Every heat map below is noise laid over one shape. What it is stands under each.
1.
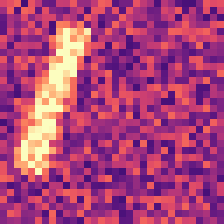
light bar
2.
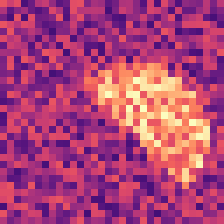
light half disc
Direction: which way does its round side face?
up and right
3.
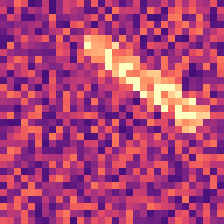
light bar
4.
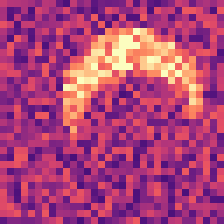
light crescent
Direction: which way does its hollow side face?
down
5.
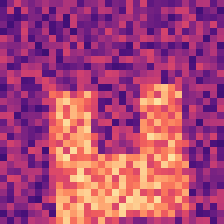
light square with a notch
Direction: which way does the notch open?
up
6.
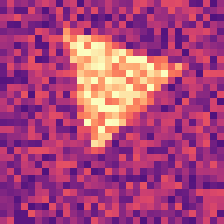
light triangle
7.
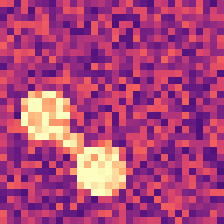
light dumbbell
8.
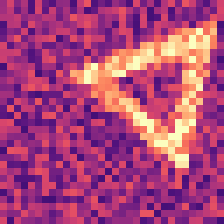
light triangle frame
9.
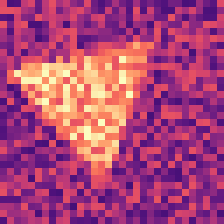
light triangle
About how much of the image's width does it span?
two thirds
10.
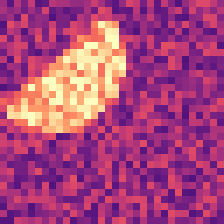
light half disc
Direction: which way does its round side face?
down and right
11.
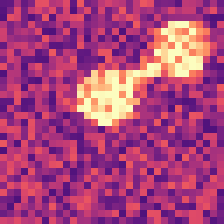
light dumbbell
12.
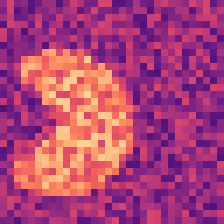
light disc with a wedge cut out
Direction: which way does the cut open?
left
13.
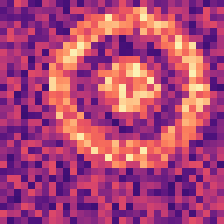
light bullseye
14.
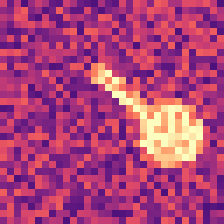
light lollipop
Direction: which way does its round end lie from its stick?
down and right
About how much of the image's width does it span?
half
